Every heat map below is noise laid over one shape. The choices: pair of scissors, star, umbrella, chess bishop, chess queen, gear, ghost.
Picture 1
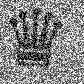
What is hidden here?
dark chess queen
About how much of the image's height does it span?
two thirds
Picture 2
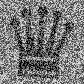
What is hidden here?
dark chess queen
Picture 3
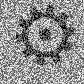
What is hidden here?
dark gear
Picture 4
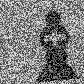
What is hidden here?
dark chess bishop
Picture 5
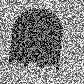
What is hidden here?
dark ghost
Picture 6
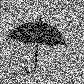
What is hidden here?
dark umbrella
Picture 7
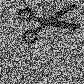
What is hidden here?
dark pair of scissors
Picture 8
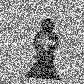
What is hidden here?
dark chess bishop
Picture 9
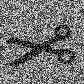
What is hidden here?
dark pair of scissors
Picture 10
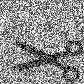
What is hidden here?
dark pair of scissors
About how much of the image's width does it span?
nearly all
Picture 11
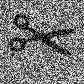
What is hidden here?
dark pair of scissors
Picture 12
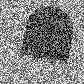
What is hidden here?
dark ghost
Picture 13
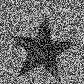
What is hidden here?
dark star
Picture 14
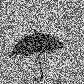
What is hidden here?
dark umbrella
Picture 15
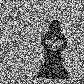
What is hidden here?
dark chess bishop
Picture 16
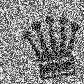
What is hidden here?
dark chess queen
